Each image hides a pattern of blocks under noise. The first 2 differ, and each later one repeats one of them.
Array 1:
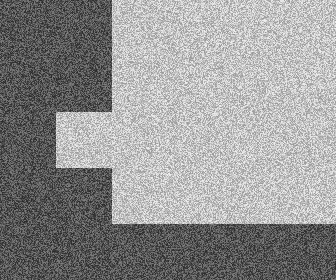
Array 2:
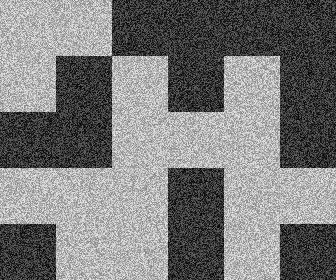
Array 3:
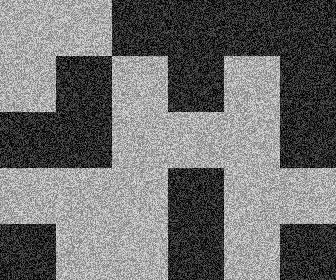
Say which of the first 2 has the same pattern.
2
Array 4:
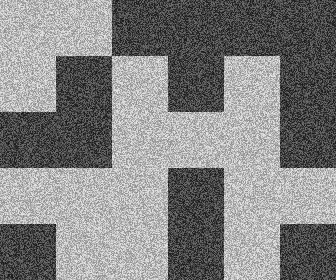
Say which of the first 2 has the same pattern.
2
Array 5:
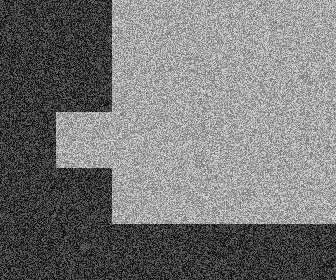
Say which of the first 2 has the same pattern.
1
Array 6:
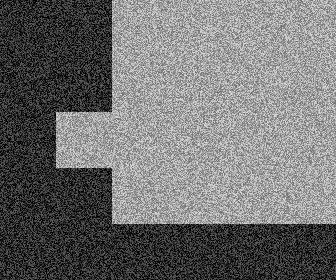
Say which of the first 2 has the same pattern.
1
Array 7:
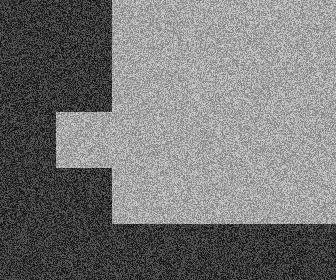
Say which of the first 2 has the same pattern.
1
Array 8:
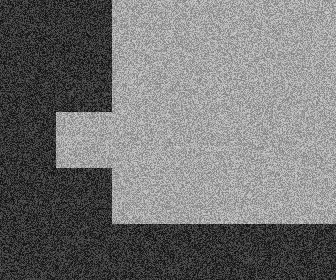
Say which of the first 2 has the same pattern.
1
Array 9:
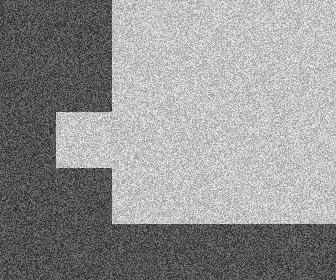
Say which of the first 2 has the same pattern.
1
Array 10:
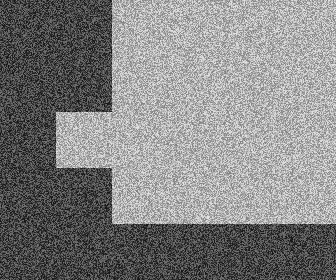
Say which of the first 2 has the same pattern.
1
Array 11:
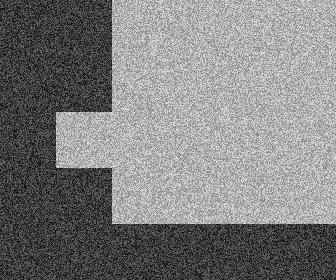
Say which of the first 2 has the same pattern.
1
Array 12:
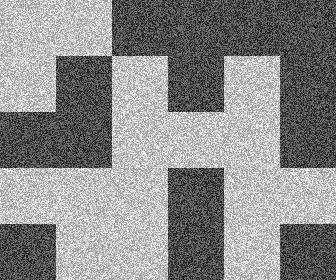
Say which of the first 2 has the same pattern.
2
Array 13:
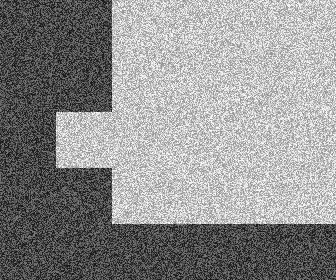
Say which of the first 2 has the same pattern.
1
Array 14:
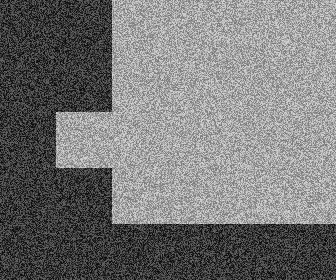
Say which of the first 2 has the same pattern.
1
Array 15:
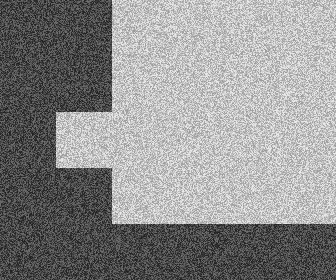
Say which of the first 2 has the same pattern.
1
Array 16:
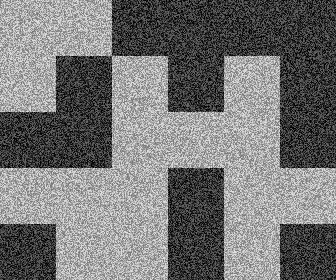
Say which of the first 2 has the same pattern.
2
